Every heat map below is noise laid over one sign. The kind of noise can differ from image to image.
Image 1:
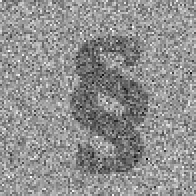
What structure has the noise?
independent entries
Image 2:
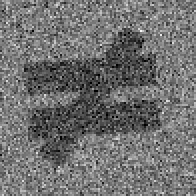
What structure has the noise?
independent entries
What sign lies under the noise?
not-equal sign
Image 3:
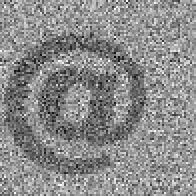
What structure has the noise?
low rank plus noise
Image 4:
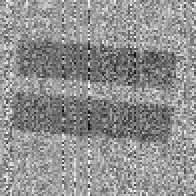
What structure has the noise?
columns of uneven size
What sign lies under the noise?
equals sign
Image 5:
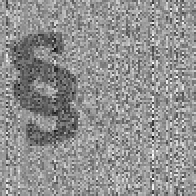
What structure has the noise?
columns of uneven size
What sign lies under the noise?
section sign
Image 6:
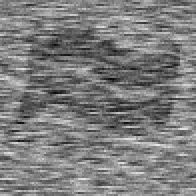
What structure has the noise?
streaked along the rows
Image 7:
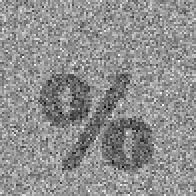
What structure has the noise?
independent entries
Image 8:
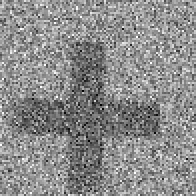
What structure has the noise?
independent entries
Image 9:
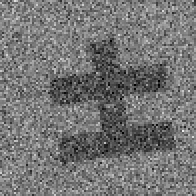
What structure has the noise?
independent entries
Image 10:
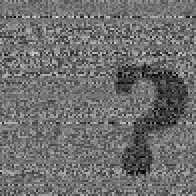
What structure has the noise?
rows of uneven size
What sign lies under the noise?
question mark
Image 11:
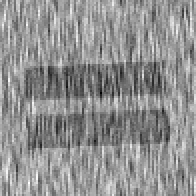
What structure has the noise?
streaked along the columns
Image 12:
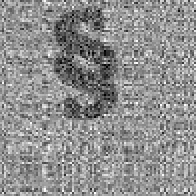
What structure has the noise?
low rank plus noise
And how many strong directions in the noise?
two
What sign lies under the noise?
section sign
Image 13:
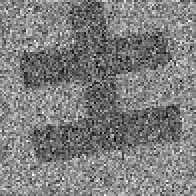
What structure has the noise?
independent entries
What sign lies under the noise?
plus-minus sign
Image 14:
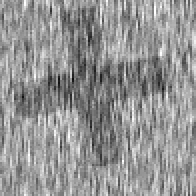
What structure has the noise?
streaked along the columns
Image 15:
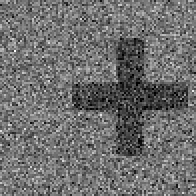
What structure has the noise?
independent entries
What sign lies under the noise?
plus sign
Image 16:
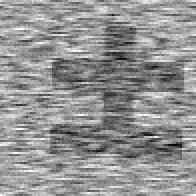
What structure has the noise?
streaked along the rows
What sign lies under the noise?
plus-minus sign
